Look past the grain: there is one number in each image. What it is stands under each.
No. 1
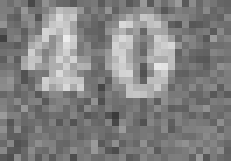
40
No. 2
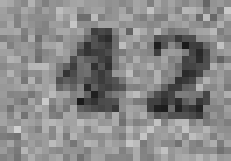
42
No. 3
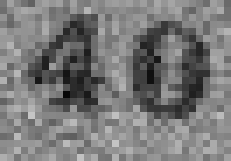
40
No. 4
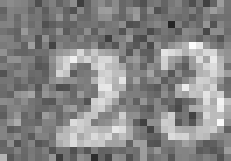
23
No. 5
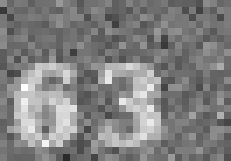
63
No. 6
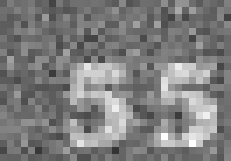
55
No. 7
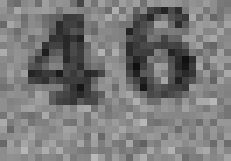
46
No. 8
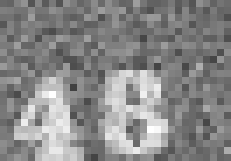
48
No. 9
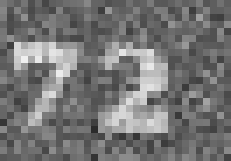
72
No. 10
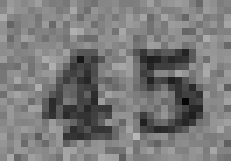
45
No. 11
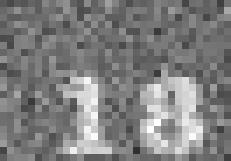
18
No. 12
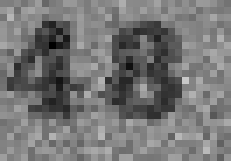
48
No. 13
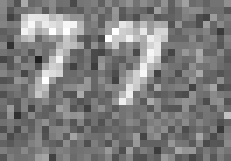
77
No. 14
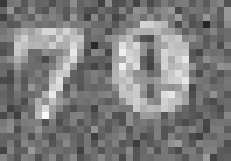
70
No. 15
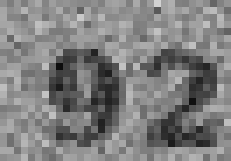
92
